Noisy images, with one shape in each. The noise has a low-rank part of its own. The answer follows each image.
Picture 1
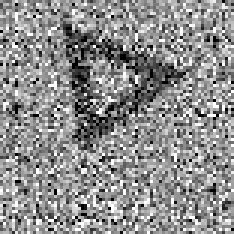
triangle frame
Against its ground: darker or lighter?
darker
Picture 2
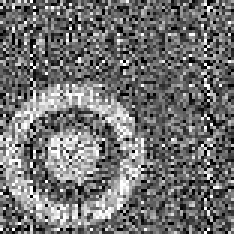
bullseye
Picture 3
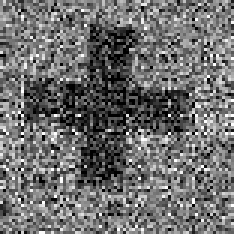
cross
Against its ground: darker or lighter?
darker
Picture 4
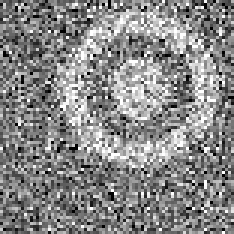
bullseye
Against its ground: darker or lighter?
lighter
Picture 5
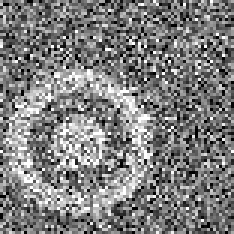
bullseye
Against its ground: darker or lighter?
lighter
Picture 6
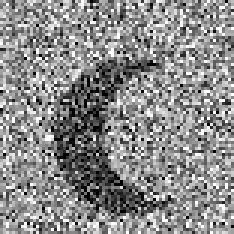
crescent
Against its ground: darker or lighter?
darker
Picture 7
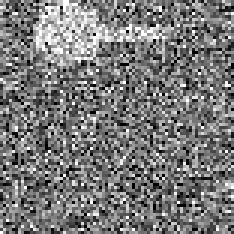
lollipop
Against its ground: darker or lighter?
lighter
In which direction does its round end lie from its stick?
left
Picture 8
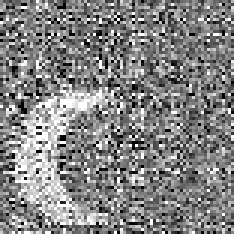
crescent
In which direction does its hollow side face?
right
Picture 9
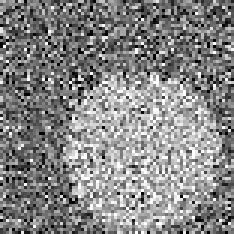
disc
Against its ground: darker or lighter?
lighter
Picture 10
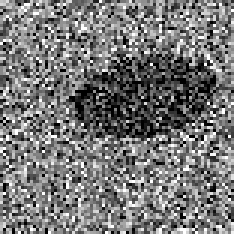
ellipse
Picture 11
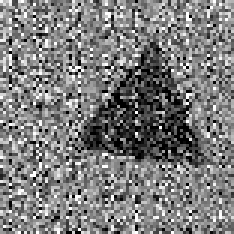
triangle
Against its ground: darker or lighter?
darker
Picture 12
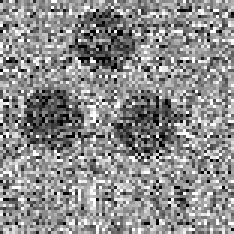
three dots
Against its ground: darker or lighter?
darker
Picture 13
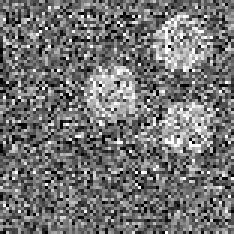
three dots
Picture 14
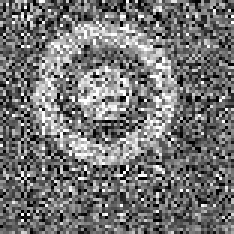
bullseye
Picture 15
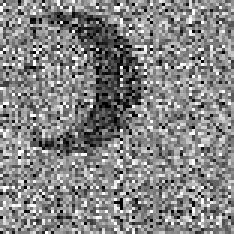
crescent
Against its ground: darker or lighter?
darker
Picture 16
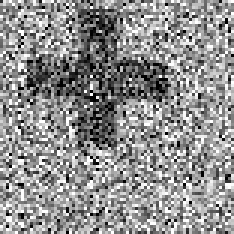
cross
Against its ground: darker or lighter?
darker
